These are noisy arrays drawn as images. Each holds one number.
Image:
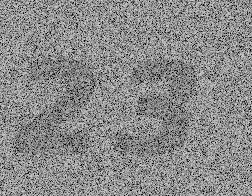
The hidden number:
23
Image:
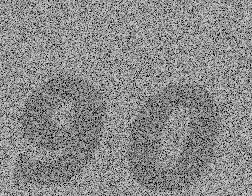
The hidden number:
90
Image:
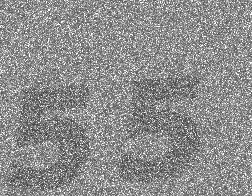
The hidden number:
55
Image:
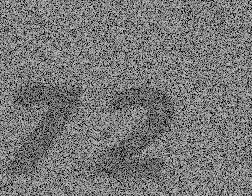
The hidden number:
72
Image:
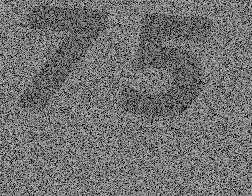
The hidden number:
75
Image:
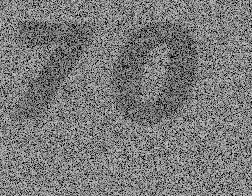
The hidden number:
70
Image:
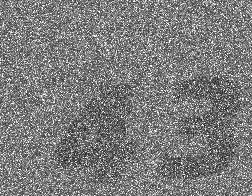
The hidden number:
43
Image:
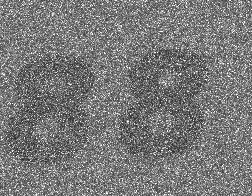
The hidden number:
88
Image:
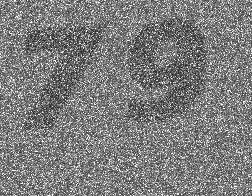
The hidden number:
79
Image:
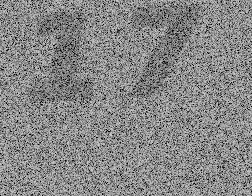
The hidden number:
17
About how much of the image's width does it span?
two thirds
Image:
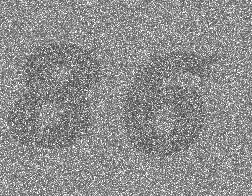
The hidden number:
86
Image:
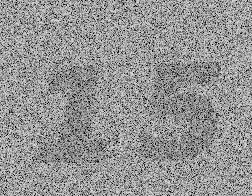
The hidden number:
15
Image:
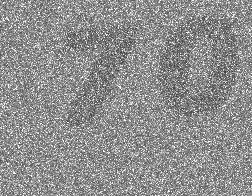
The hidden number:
70
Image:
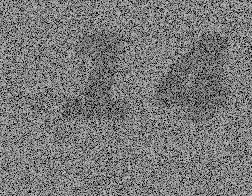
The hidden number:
14
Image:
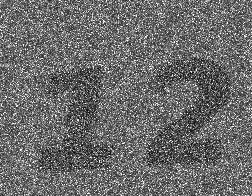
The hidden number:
12
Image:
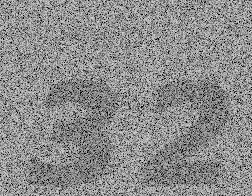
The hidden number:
32
